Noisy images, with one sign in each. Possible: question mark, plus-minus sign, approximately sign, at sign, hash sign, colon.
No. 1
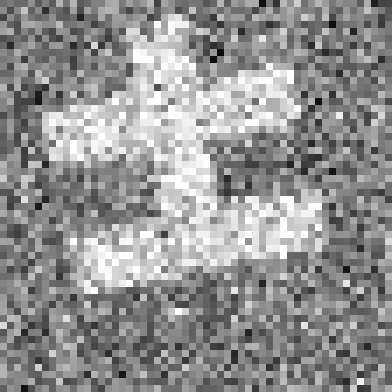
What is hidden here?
light plus-minus sign
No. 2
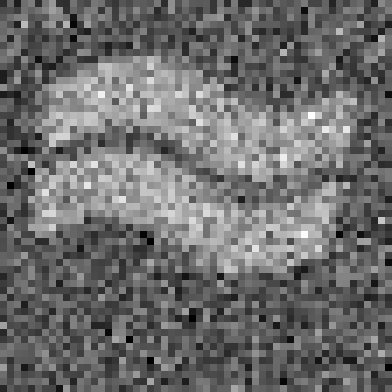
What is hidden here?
light approximately sign
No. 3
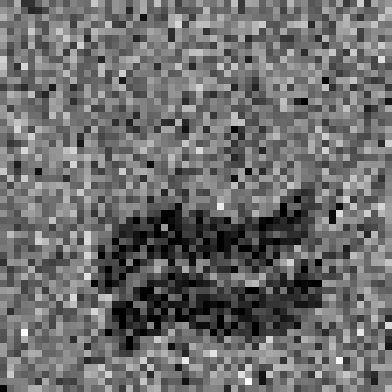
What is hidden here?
dark approximately sign
